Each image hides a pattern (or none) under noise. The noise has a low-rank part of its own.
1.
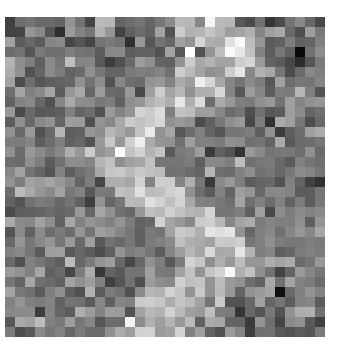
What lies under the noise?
a wavy band
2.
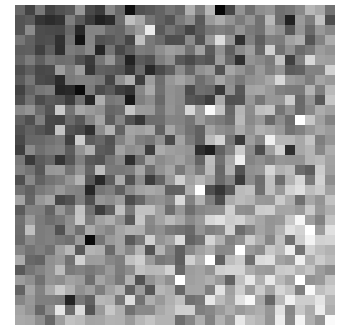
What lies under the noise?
a smooth slope
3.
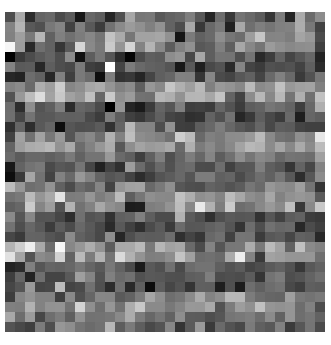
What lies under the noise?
horizontal stripes
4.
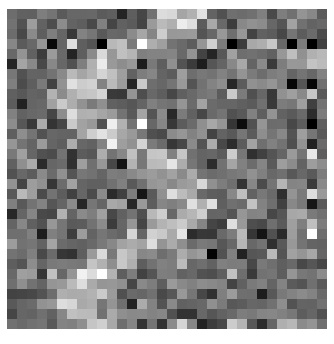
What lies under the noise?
a wavy band
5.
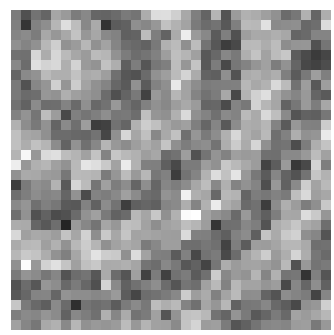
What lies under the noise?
rings round one point
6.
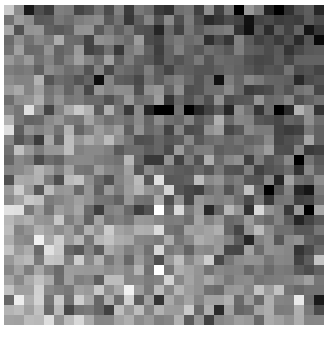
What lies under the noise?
a smooth slope
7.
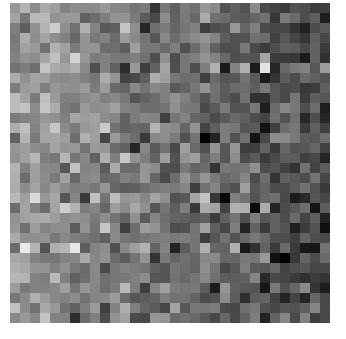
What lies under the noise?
a smooth slope
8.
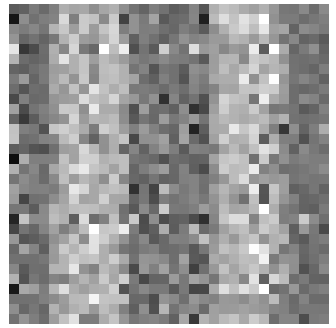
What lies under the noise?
vertical stripes
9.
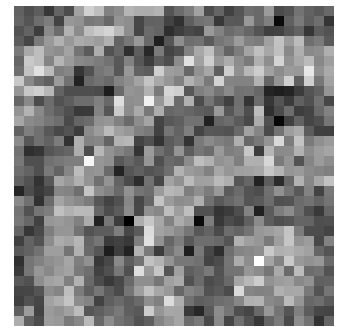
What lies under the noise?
rings round one point
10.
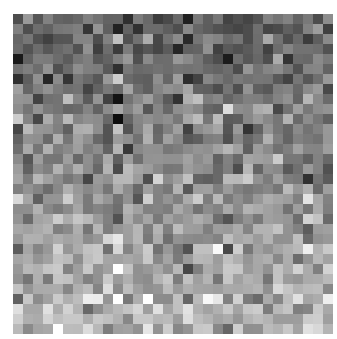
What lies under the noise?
a smooth slope
